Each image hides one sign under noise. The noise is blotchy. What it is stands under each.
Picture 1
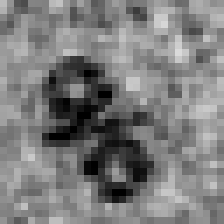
percent sign
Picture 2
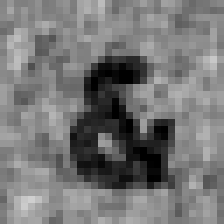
ampersand
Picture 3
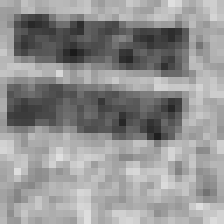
equals sign
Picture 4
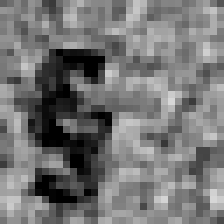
section sign
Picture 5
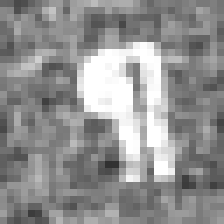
pilcrow
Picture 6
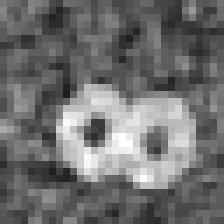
infinity sign
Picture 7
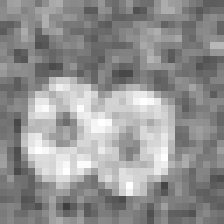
infinity sign
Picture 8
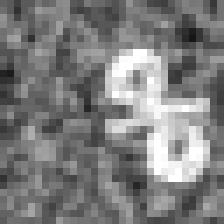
percent sign
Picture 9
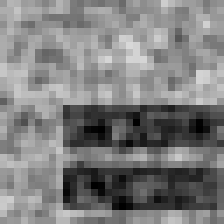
equals sign
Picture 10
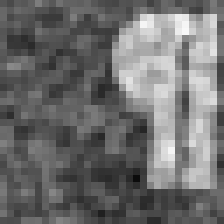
pilcrow
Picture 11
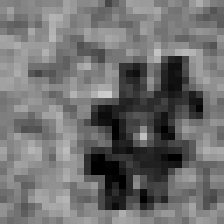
hash sign
